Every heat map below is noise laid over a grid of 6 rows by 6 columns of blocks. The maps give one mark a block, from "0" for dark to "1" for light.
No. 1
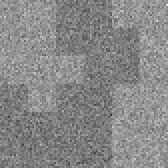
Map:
1 1 0 0 1 1
1 1 0 0 0 1
1 1 1 0 0 1
0 1 0 0 1 1
0 0 0 0 1 1
0 0 0 0 1 1
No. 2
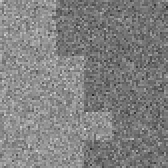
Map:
1 1 0 0 0 0
1 1 0 0 0 0
1 1 1 0 0 0
1 1 1 0 0 0
1 1 1 1 0 0
1 1 1 0 0 0
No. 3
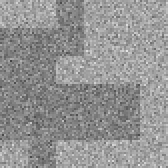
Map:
1 1 0 1 1 1
0 0 0 1 1 1
0 0 1 1 1 1
0 0 0 0 0 1
0 0 0 0 0 1
1 0 1 1 1 1
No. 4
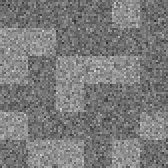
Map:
0 0 0 0 1 0
1 1 0 0 0 0
1 0 1 1 1 0
0 0 1 0 0 0
1 0 0 0 0 1
0 1 1 0 1 0
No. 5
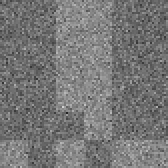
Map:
0 0 1 1 0 0
0 0 1 1 0 0
0 0 1 1 0 0
0 0 1 1 0 0
0 0 0 1 0 0
1 0 1 0 1 1
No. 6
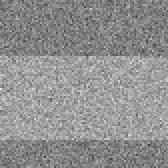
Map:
0 0 0 0 0 0
0 0 0 0 0 0
1 1 1 1 1 1
1 1 1 1 1 1
1 1 1 1 1 1
0 0 0 0 0 0
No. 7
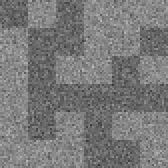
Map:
0 1 0 1 1 1
1 0 0 1 1 0
1 0 1 1 0 1
1 0 0 0 0 0
1 0 1 0 1 1
1 1 1 0 0 1
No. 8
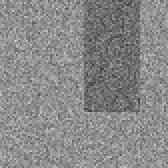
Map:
1 1 1 0 0 1
1 1 1 0 0 1
1 1 1 0 0 1
1 1 1 0 0 1
1 1 1 1 1 1
1 1 1 1 1 1
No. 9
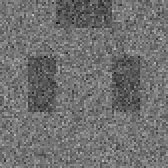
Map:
1 1 0 0 1 1
1 1 1 1 1 1
1 0 1 1 0 1
1 0 1 1 0 1
1 1 1 1 1 1
1 1 1 1 1 1
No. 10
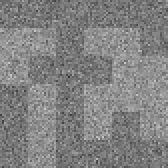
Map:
0 0 0 0 0 0
1 1 0 1 1 0
1 0 0 0 1 1
0 1 0 1 1 1
0 1 0 1 0 1
0 1 0 0 0 0
